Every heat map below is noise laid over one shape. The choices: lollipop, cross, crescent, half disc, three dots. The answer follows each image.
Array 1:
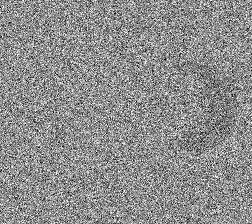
crescent
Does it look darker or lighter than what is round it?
darker
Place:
middle right
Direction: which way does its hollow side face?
left
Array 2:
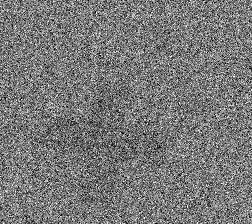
cross
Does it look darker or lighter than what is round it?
darker
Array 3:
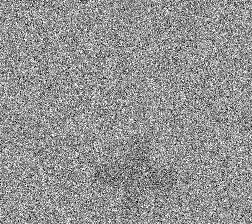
cross
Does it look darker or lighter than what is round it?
darker
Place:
bottom middle
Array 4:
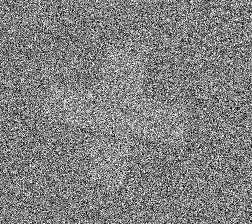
cross
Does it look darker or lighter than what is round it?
lighter
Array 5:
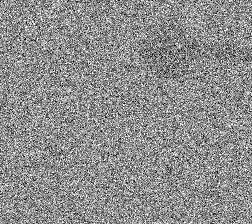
lollipop
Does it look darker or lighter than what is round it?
darker
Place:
top right
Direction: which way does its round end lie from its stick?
left
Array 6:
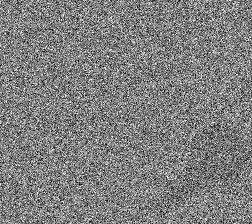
lollipop
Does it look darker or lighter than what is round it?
darker
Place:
bottom right
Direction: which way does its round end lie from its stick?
up and right
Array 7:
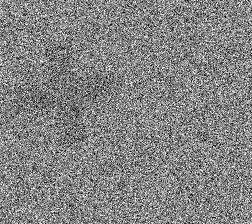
cross
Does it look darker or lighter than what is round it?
darker
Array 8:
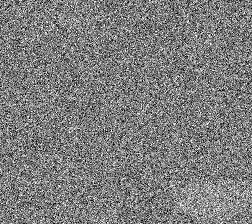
half disc
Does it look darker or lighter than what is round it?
lighter
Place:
bottom right
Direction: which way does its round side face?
down
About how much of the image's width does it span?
a third
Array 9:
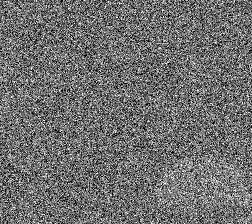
half disc
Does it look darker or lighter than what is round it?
lighter
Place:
bottom right
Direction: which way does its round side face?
up
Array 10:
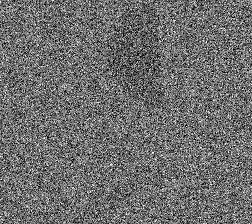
half disc
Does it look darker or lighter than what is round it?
darker
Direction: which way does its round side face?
left
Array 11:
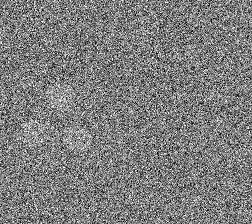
three dots
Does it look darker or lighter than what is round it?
lighter
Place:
middle left
